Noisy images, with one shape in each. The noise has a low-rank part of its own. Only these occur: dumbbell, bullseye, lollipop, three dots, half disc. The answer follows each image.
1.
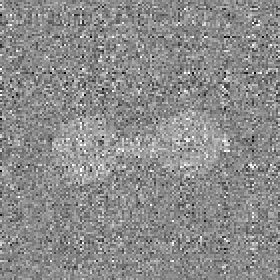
dumbbell
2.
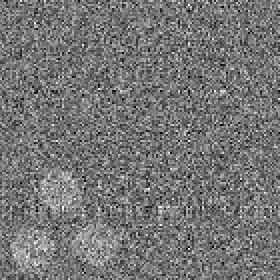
three dots
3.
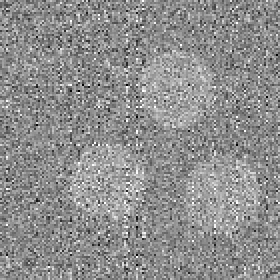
three dots
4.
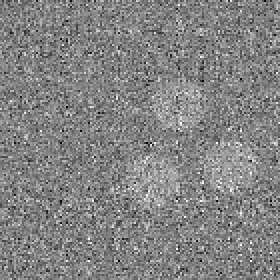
three dots
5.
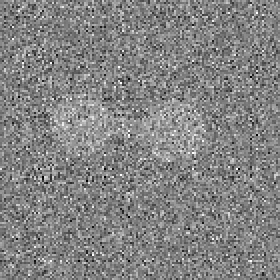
dumbbell
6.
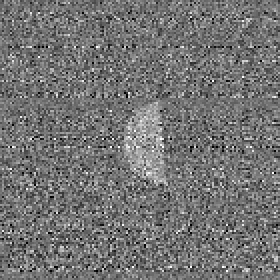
half disc
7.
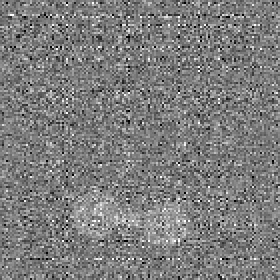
dumbbell
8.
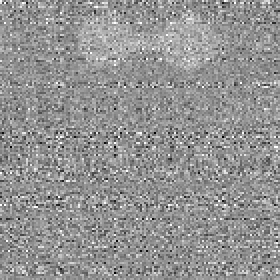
dumbbell
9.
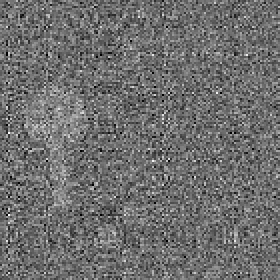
lollipop
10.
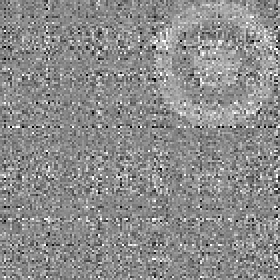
bullseye
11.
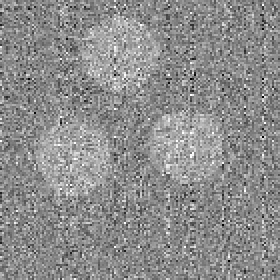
three dots
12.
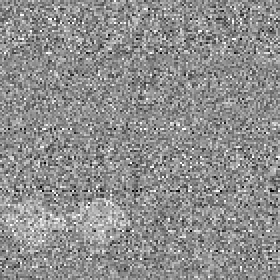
dumbbell
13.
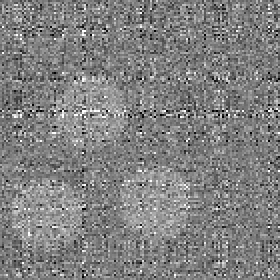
three dots
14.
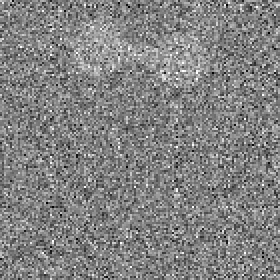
dumbbell
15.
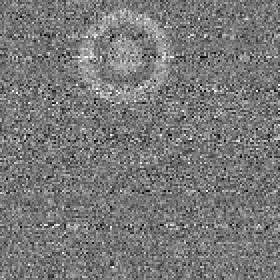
bullseye
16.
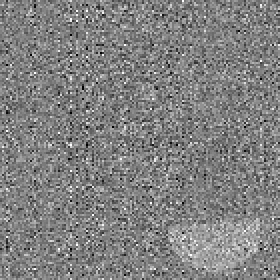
half disc
